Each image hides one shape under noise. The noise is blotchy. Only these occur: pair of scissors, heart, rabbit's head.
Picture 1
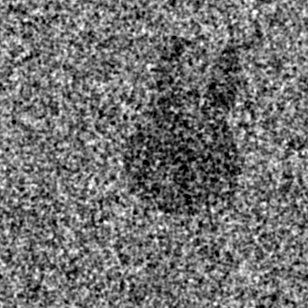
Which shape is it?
rabbit's head
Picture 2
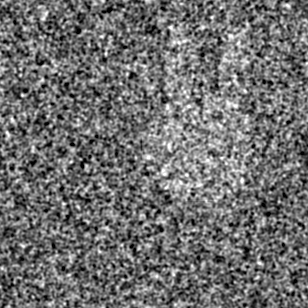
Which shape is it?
rabbit's head
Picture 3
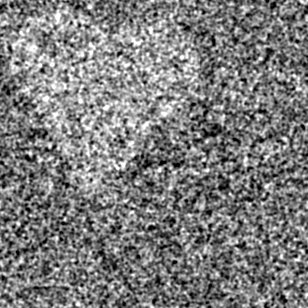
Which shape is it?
heart
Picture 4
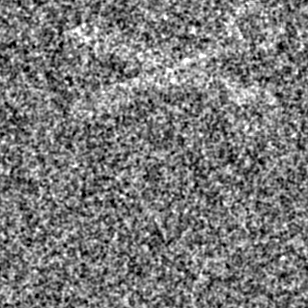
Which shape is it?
pair of scissors
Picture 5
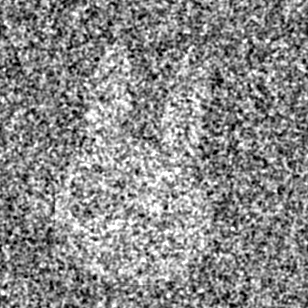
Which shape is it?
rabbit's head
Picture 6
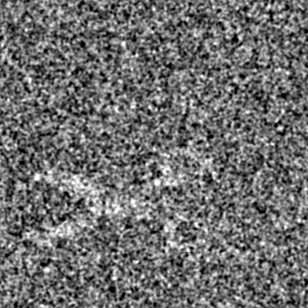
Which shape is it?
pair of scissors
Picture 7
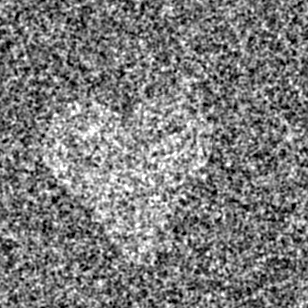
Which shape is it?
heart
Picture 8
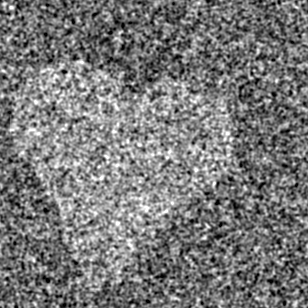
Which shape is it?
heart
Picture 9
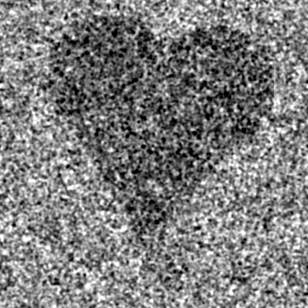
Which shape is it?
heart
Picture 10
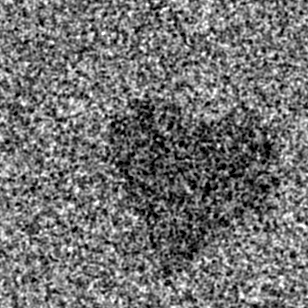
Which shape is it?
heart
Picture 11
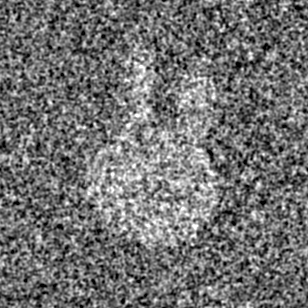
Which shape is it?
rabbit's head
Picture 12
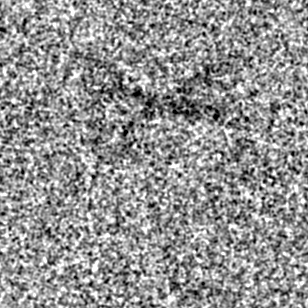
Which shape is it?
pair of scissors
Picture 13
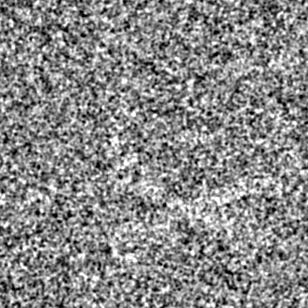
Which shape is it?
pair of scissors
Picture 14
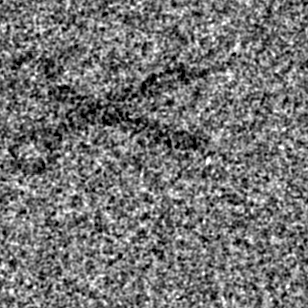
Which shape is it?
pair of scissors
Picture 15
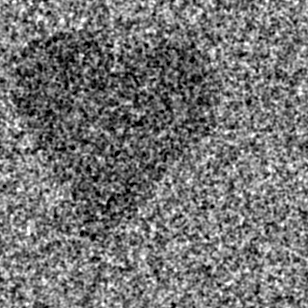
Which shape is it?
heart
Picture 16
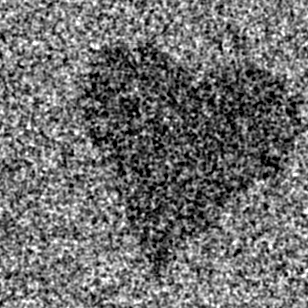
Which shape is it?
heart
